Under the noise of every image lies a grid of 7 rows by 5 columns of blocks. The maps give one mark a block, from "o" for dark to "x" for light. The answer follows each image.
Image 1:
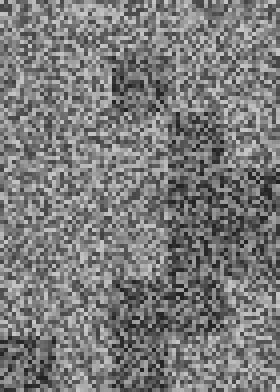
x x x x x
x x o x x
x x x o x
x x x o o
x x x o o
x x o o x
o x o x x
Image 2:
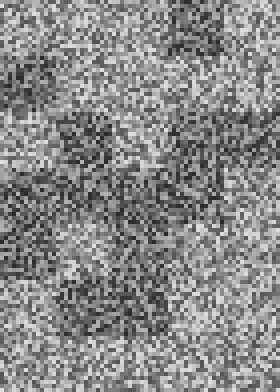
x x x o x
o x x x x
x o x o o
o o o o x
o x o x x
x o o x x
x x x x x
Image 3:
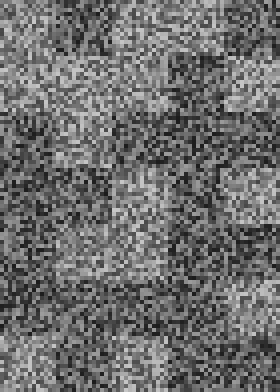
x o x x o
x x x o x
o x o o o
o o x o x
o x x o o
o o o o x
x o x o o
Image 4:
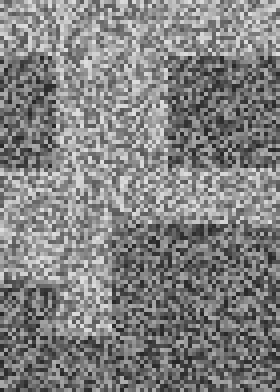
x x x x x
o x x o o
o x x o o
x x x x x
x x o o o
o x o o o
o o o o o
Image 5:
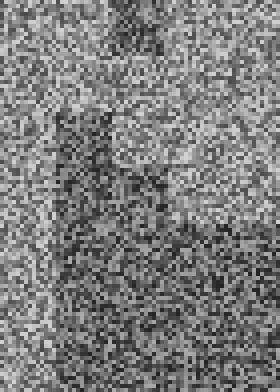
x x o x x
x x x x x
x o x x x
x o o x x
x o o o o
x o o o o
x o o o o
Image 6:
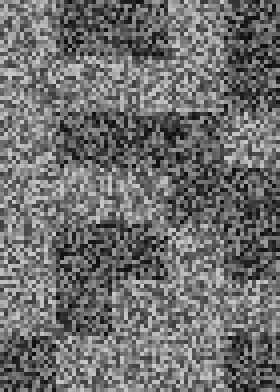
x o o x o
x x x x o
x o o o x
x x x o o
x o o x o
x o x x x
o x x x o
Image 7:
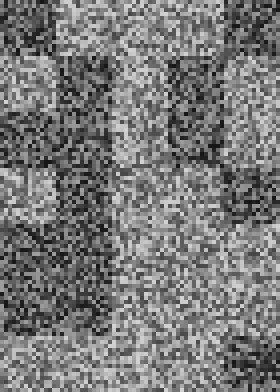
o x x x o
x o x o x
o o x o x
x o x x o
o o x x x
o o x x x
x x x x o
